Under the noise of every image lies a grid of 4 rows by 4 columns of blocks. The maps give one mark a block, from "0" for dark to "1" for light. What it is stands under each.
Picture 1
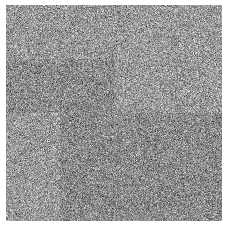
1 1 1 1
0 0 1 1
1 0 0 0
1 0 0 0
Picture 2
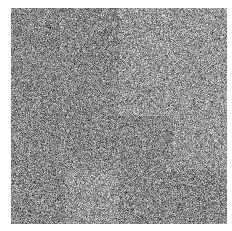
0 0 1 1
0 0 1 1
0 0 0 1
0 1 0 0
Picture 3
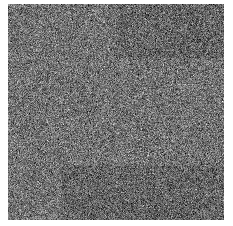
1 1 0 0
1 1 1 1
1 1 1 1
1 0 0 0
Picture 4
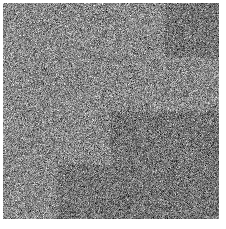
1 1 1 0
1 1 1 1
1 1 0 0
1 0 0 0
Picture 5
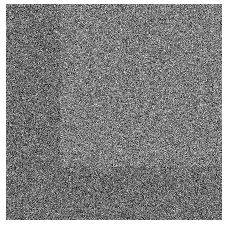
0 1 1 1
0 1 1 1
0 1 1 1
0 0 0 0
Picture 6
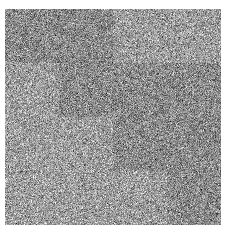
0 0 1 1
1 0 0 0
1 1 0 0
1 1 1 0
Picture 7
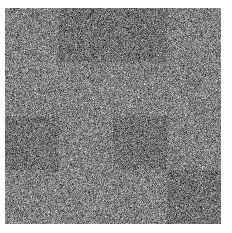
1 0 0 1
1 1 1 1
0 1 0 1
1 1 1 0
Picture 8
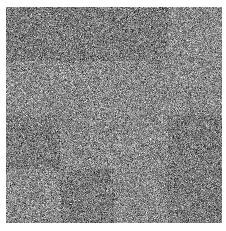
0 0 0 1
1 1 1 1
0 1 1 0
1 0 1 0
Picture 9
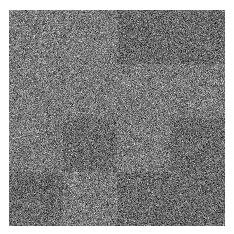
1 1 0 0
1 1 1 1
1 0 1 0
0 1 0 0
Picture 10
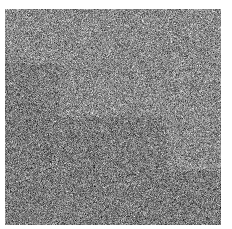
1 1 1 1
0 1 1 1
0 0 0 1
0 0 0 0
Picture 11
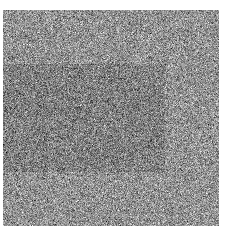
1 1 1 1
0 0 0 1
0 0 0 1
1 1 1 1
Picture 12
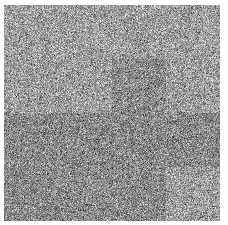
1 1 1 1
1 1 0 1
0 0 0 0
0 0 0 1
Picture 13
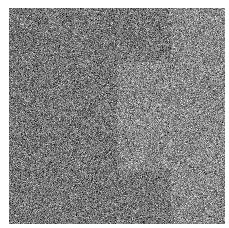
0 0 0 1
0 0 1 1
0 0 1 1
0 0 0 1
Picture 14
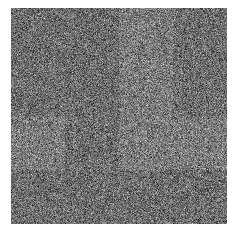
0 0 1 0
0 0 1 0
1 0 1 1
0 0 0 0
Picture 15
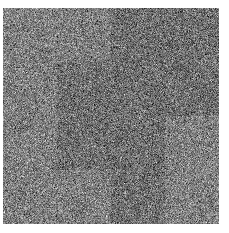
1 1 0 0
1 0 0 0
1 0 0 1
1 1 0 1
